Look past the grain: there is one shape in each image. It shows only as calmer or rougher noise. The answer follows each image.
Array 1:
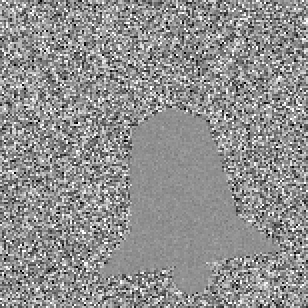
calm bell
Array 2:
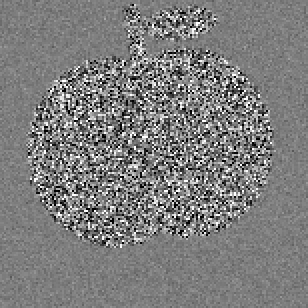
rough apple
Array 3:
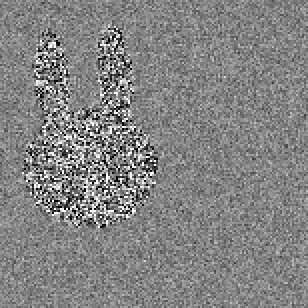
rough rabbit's head
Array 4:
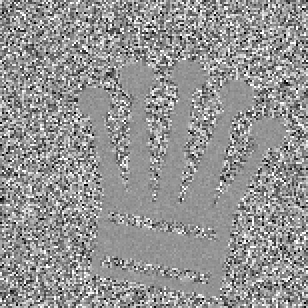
calm chess queen
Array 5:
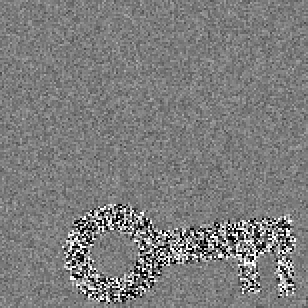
rough key
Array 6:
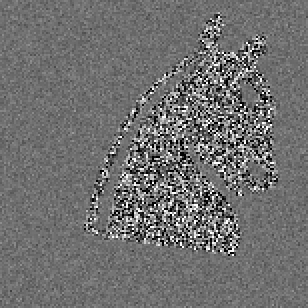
rough chess knight
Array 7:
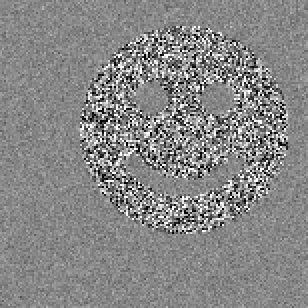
rough smiling face
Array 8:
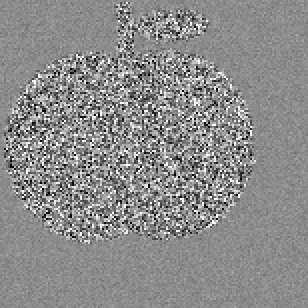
rough apple
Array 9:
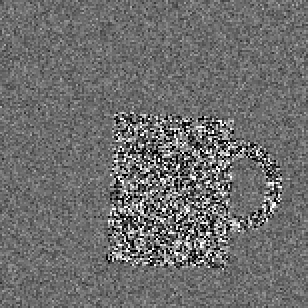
rough cup
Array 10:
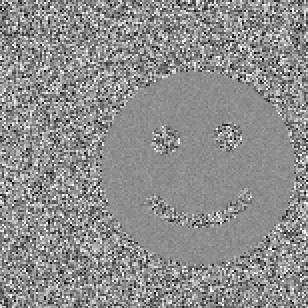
calm smiling face
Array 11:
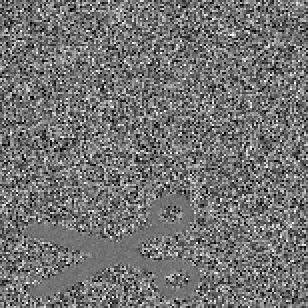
calm pair of scissors
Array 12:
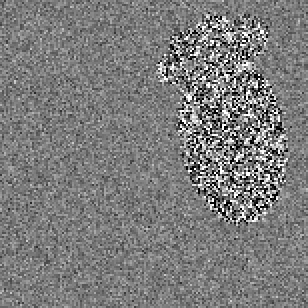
rough footprint
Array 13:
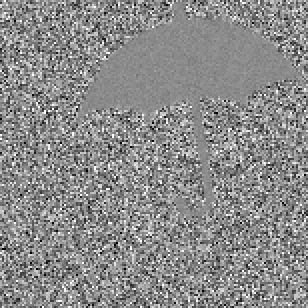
calm umbrella
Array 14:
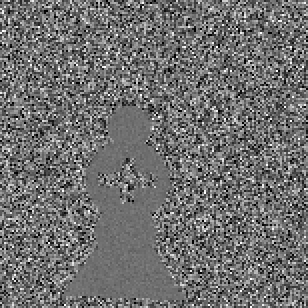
calm chess bishop
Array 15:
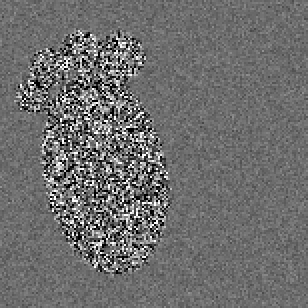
rough footprint
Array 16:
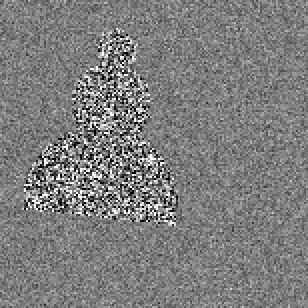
rough chess pawn
